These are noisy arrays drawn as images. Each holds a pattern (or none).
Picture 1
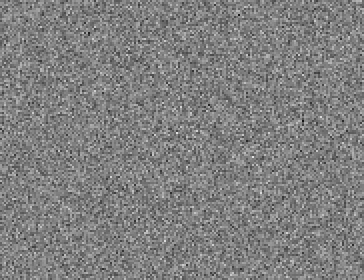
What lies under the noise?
only noise
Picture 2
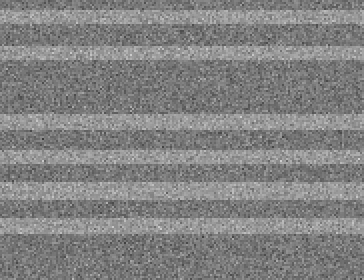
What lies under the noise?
bands of rows
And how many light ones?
6
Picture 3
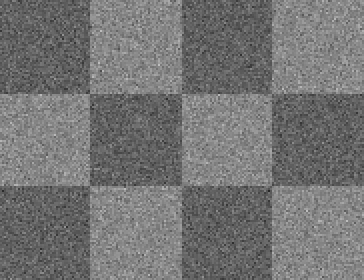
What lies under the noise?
a checkerboard
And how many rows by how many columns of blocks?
3 by 4
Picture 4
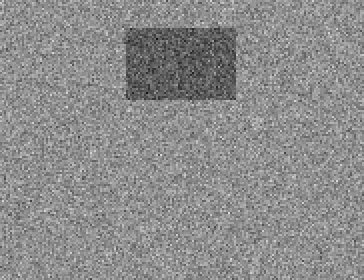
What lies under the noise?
one block
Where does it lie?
top middle
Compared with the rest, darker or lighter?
darker
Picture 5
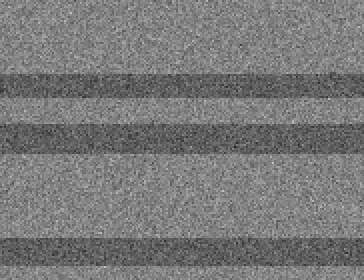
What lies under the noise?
bands of rows
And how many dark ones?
3
